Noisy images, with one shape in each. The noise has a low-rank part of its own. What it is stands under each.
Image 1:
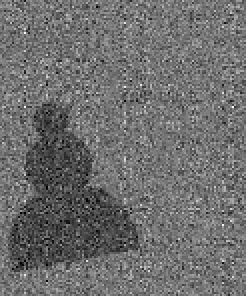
chess pawn
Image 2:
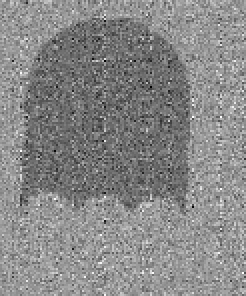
ghost
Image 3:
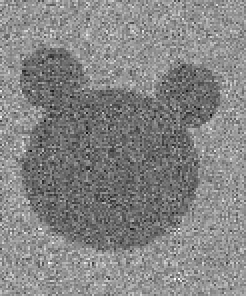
bear's head
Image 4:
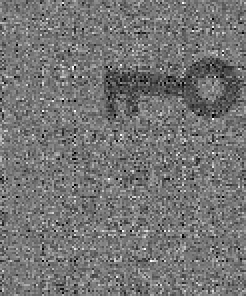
key
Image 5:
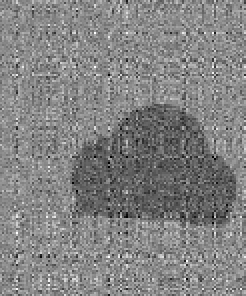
cloud
